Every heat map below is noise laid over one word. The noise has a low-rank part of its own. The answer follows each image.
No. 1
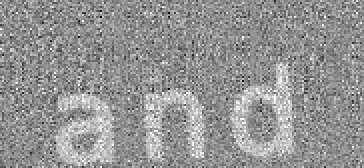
and
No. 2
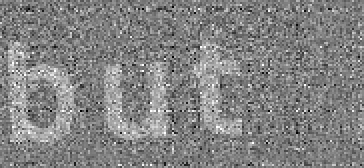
but
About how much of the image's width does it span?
two thirds
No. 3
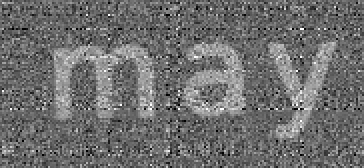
may
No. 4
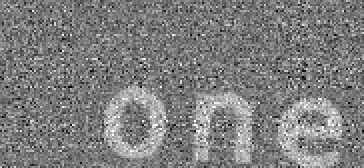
one
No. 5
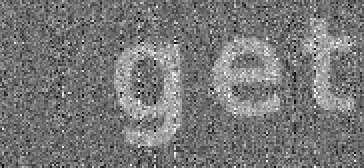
get
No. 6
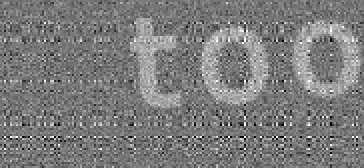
too
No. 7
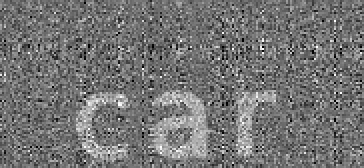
car
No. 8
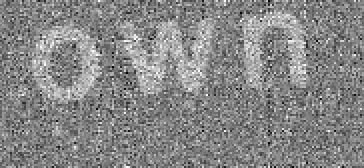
own
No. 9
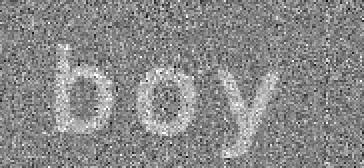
boy
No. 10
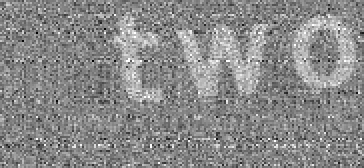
two
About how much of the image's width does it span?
two thirds
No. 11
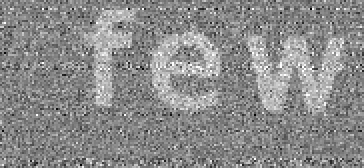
few
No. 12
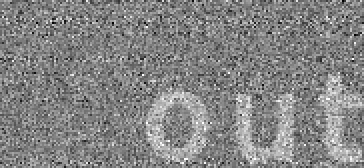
out
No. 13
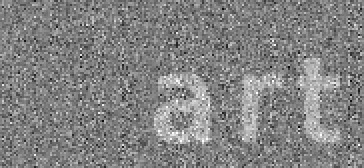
art
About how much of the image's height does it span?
half
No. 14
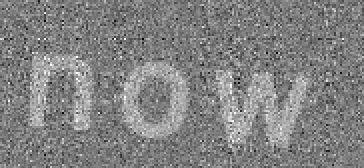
now
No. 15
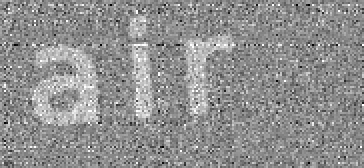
air
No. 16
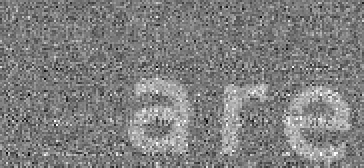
are
